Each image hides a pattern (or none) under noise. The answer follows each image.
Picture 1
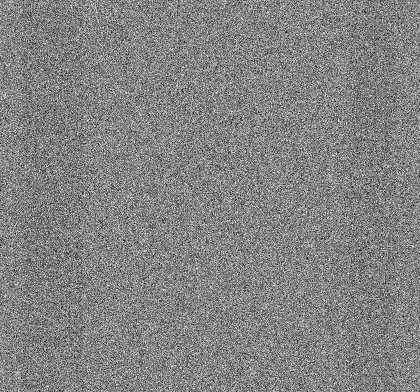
bands of columns
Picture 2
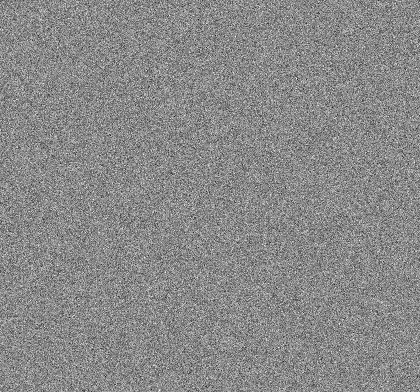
only noise
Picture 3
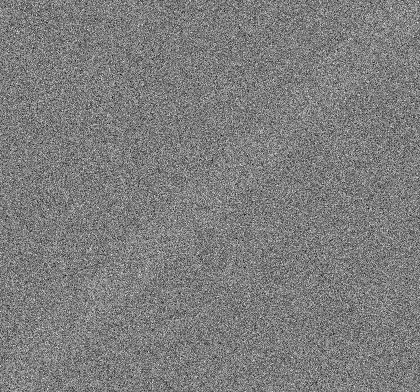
a diagonal band
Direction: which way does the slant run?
bottom left to top right
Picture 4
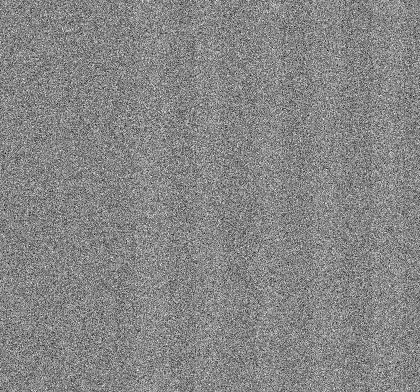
bands of columns
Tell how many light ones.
5
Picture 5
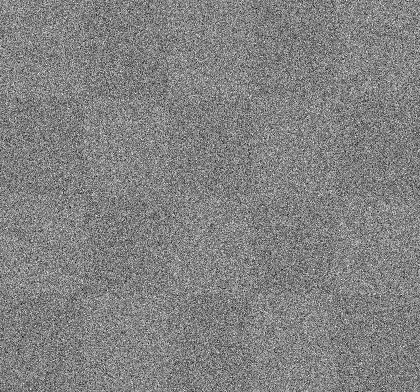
a checkerboard
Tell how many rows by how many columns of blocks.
4 by 5
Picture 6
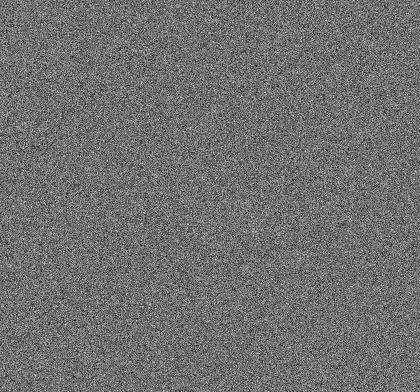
only noise
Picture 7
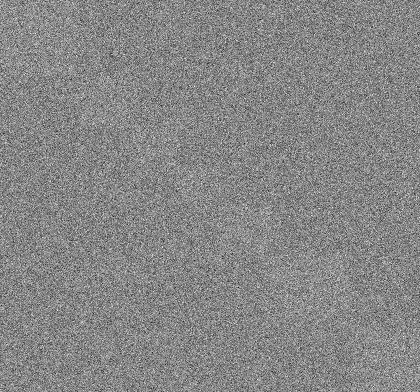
blocks along the diagonal
